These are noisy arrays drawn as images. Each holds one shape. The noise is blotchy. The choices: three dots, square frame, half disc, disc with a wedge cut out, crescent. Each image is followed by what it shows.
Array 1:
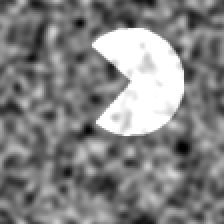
disc with a wedge cut out
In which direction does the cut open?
left
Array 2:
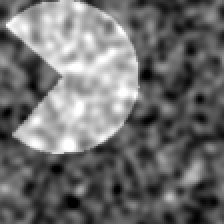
disc with a wedge cut out
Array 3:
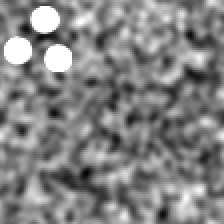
three dots
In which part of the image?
top left
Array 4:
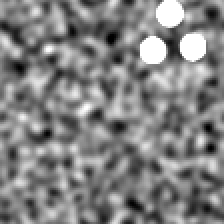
three dots
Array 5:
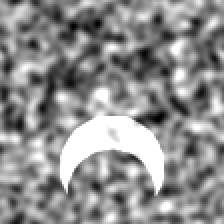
crescent
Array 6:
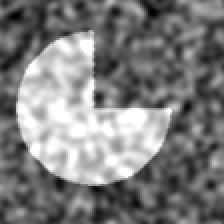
disc with a wedge cut out
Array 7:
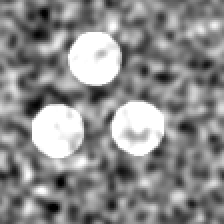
three dots
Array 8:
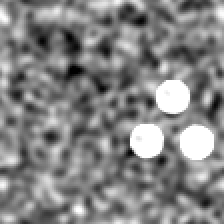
three dots
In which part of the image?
middle right
